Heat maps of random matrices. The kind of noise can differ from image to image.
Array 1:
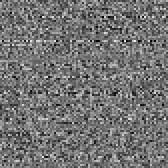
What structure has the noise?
rows of uneven size
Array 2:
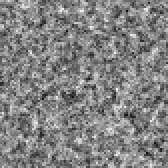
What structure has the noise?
blotchy
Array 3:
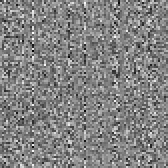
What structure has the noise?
columns of uneven size
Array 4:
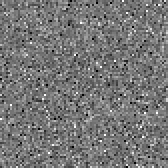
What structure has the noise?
heavy tails
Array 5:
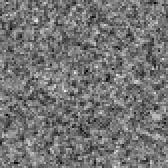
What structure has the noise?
blotchy
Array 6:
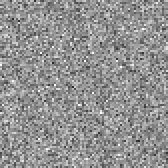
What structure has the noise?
independent entries
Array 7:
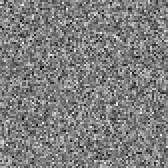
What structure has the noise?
independent entries
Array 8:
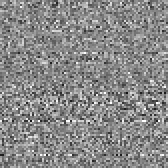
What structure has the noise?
rows of uneven size
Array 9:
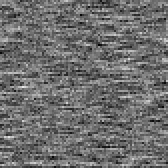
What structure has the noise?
streaked along the rows
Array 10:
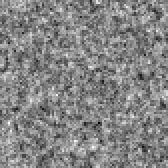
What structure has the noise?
blotchy
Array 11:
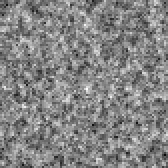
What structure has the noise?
blotchy
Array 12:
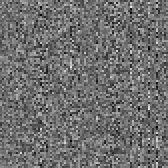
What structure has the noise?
columns of uneven size
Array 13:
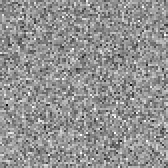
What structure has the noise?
independent entries
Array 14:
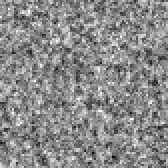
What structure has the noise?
blotchy
